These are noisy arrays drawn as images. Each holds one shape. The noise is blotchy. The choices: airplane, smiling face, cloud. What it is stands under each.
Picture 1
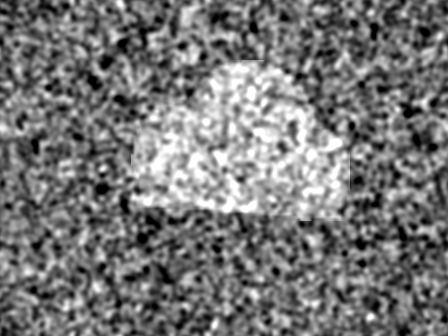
cloud
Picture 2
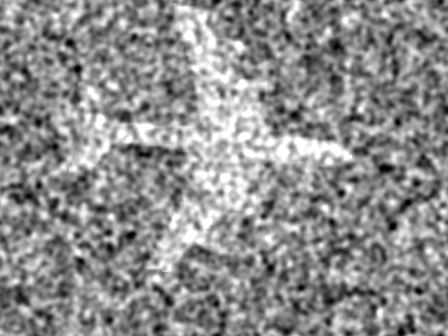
airplane
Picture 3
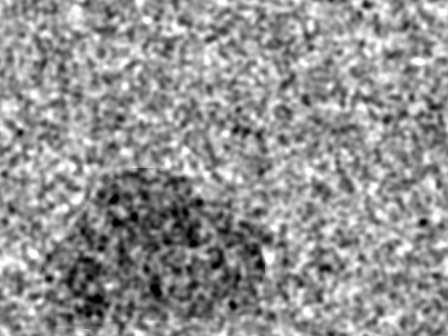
cloud
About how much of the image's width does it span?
half
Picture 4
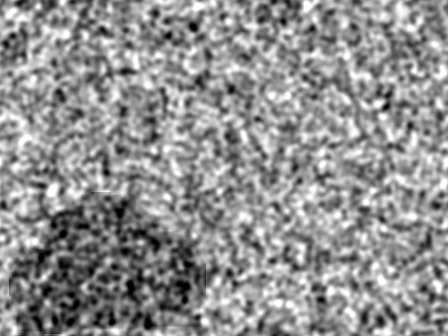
cloud
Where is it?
bottom left
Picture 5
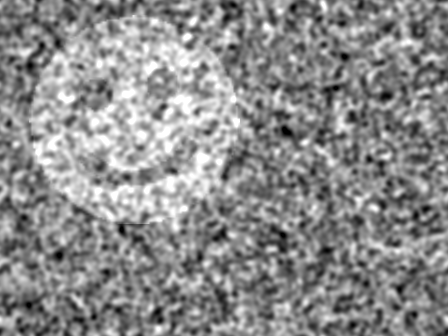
smiling face
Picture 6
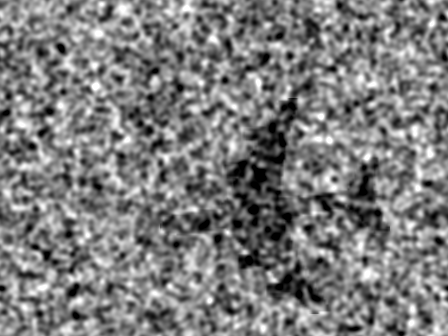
airplane
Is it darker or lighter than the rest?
darker
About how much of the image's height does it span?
two thirds
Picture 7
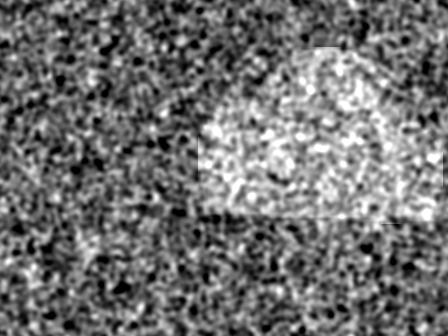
cloud
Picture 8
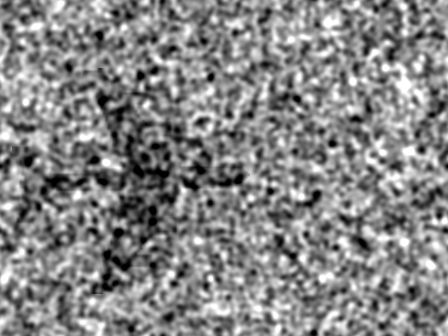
airplane
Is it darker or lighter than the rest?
darker
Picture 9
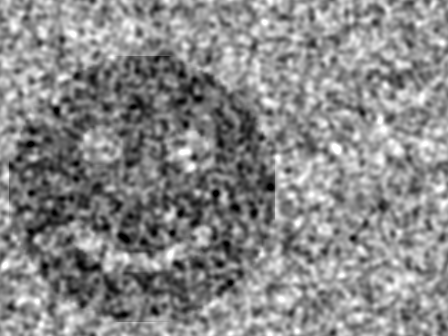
smiling face
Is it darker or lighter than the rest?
darker
